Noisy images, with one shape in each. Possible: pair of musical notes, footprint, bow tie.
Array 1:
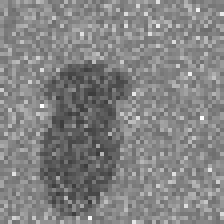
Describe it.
dark footprint
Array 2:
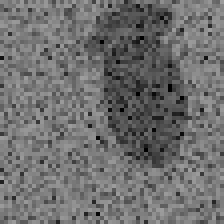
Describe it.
dark footprint
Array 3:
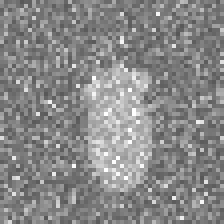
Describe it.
light footprint
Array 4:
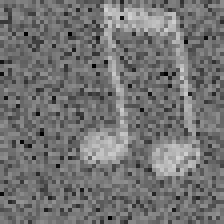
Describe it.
light pair of musical notes
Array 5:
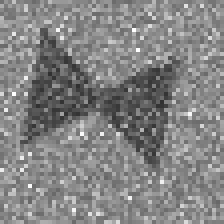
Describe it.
dark bow tie
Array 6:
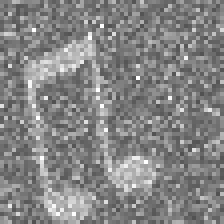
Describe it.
light pair of musical notes
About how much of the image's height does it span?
nearly all
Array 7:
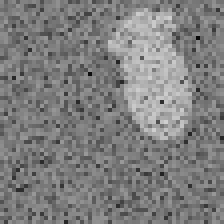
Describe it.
light footprint
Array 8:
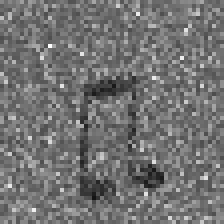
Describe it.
dark pair of musical notes
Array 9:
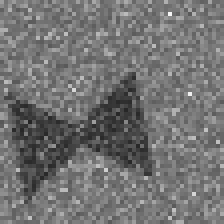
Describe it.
dark bow tie
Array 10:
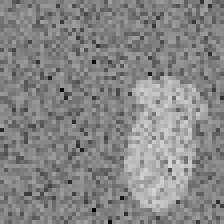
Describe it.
light footprint
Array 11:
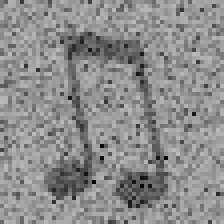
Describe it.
dark pair of musical notes
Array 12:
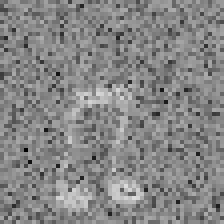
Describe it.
light pair of musical notes
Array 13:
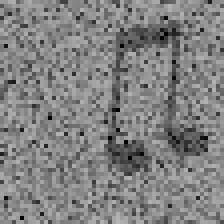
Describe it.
dark pair of musical notes
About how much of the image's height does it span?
two thirds
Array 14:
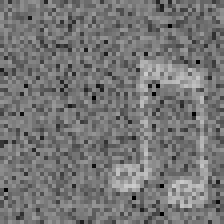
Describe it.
light pair of musical notes
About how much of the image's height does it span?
two thirds
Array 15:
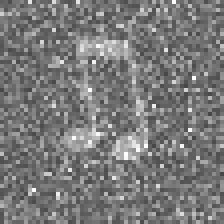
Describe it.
light pair of musical notes
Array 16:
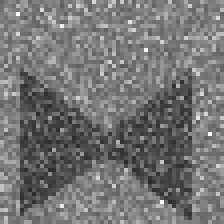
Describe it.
dark bow tie
